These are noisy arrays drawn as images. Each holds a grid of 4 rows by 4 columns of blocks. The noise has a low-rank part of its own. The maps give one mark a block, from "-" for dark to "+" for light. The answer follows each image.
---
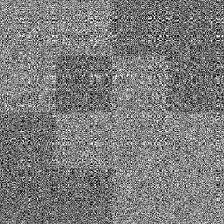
++--
+-+-
-+++
--++
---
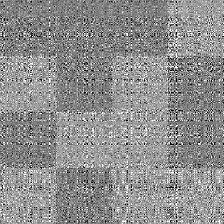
---+
+-+-
-++-
+-++
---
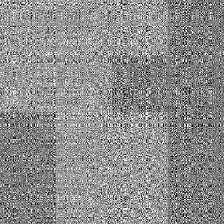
+++-
++--
-++-
-++-
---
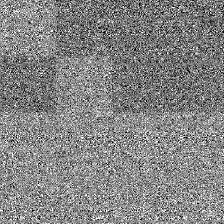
+---
-+--
++++
++++
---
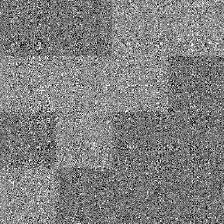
--++
+++-
-+--
+---
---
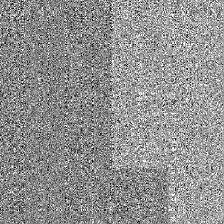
--++
--++
--++
---+
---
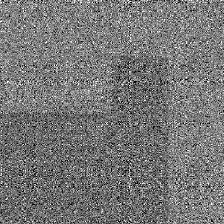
++++
++-+
---+
---+
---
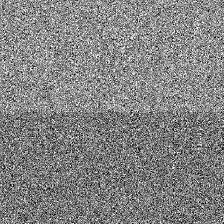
++++
++++
----
----
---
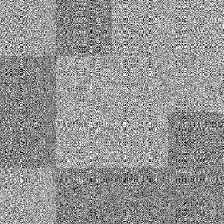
+-++
-+++
-++-
+---
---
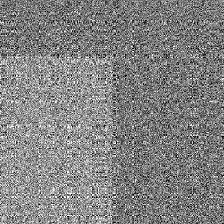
----
++--
++--
++--
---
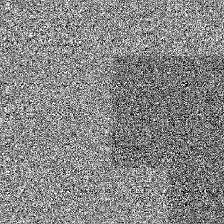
++++
++--
++--
+++-
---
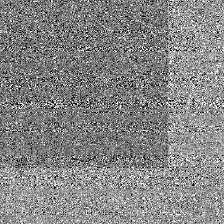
---+
---+
---+
++++
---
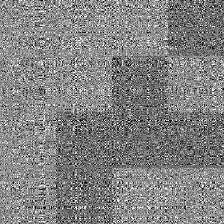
+++-
++-+
+---
+-++
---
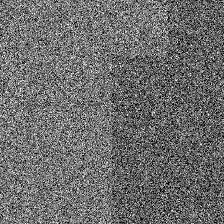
+++-
++--
++--
++--
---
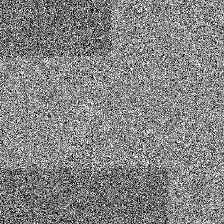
--++
++++
++++
---+
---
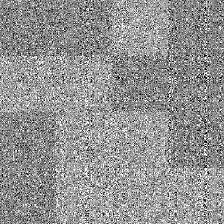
--+-
++--
-++-
-+++
